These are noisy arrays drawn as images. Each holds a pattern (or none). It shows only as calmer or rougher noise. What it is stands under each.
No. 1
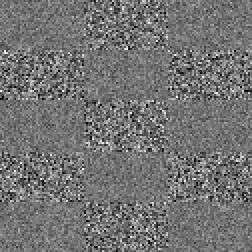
a checkerboard
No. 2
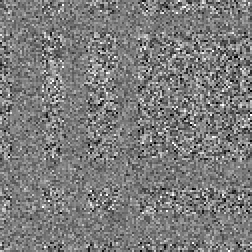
bands of rows crossing bands of columns
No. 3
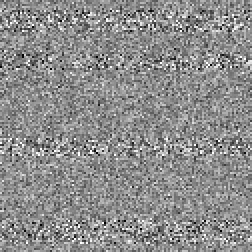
bands of rows
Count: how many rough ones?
4
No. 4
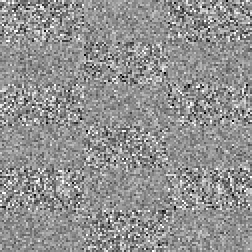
a checkerboard
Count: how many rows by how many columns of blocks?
6 by 3
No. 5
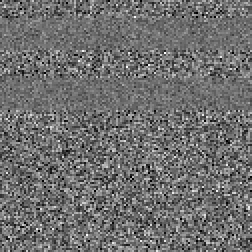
bands of rows
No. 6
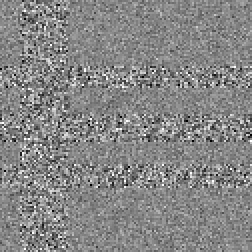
bands of rows crossing bands of columns
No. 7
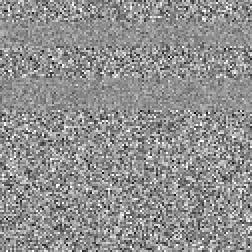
bands of rows
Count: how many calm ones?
2
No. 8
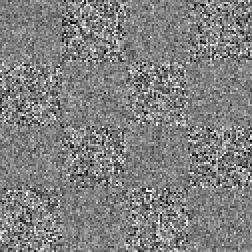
a checkerboard
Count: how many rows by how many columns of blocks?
4 by 4
